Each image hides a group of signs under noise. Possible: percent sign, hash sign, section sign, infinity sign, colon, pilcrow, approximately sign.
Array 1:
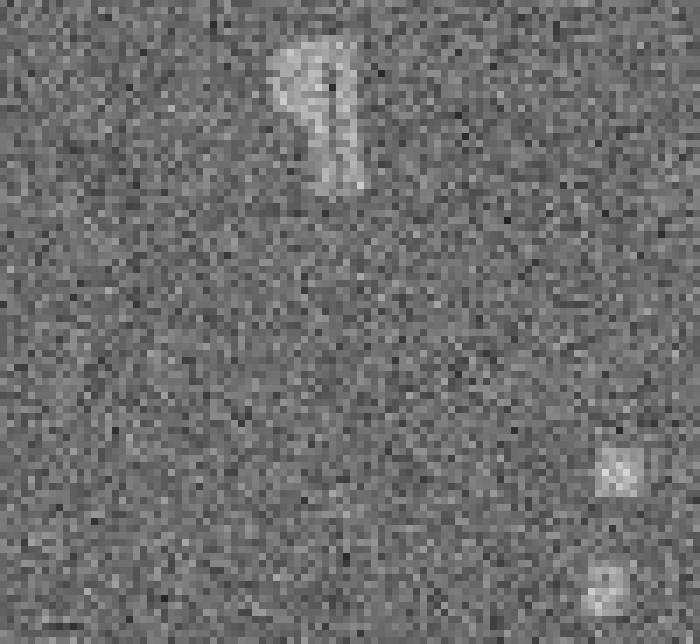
top middle: light pilcrow; bottom right: light colon
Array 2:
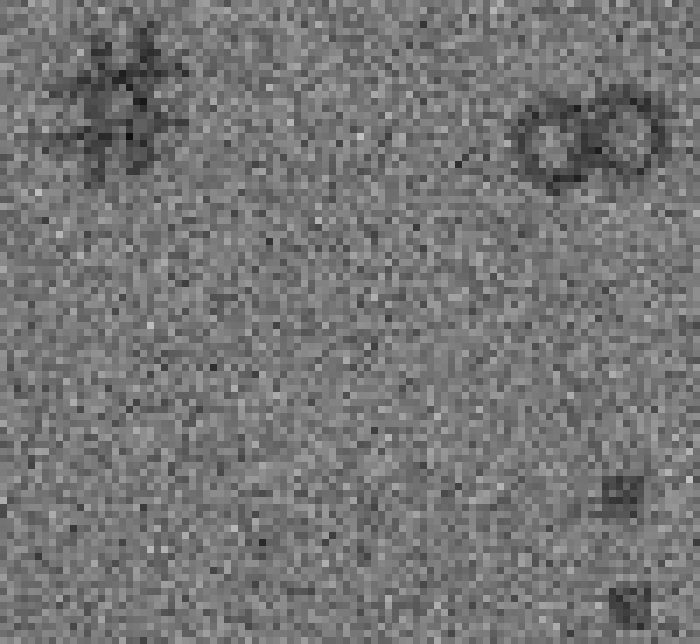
top left: dark hash sign; top right: dark infinity sign; bottom right: dark colon
